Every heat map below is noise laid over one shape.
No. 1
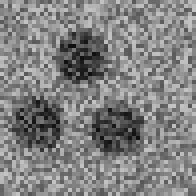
dark three dots
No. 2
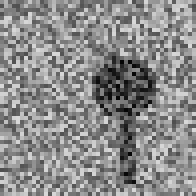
dark lollipop
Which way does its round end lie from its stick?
up
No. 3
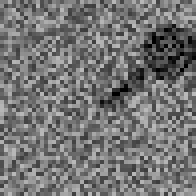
dark lollipop
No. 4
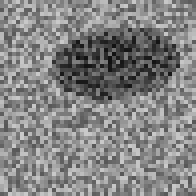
dark ellipse
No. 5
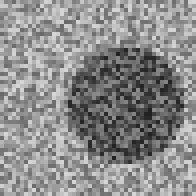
dark disc
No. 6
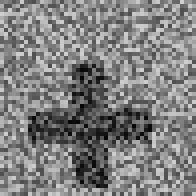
dark cross
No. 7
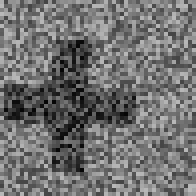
dark cross
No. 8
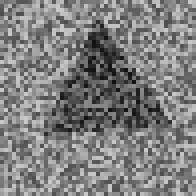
dark triangle
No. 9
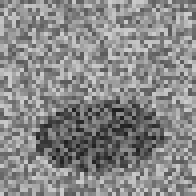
dark ellipse
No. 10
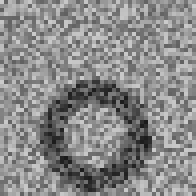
dark ring
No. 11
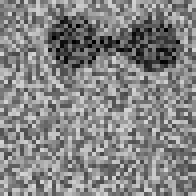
dark dumbbell
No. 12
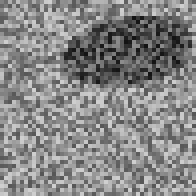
dark ellipse
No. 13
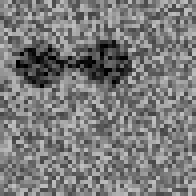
dark dumbbell
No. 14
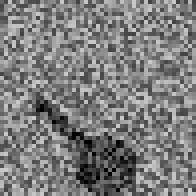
dark lollipop
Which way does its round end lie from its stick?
down and right
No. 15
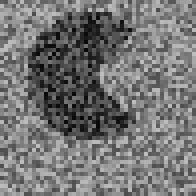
dark disc with a wedge cut out
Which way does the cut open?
right
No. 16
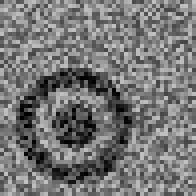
dark bullseye
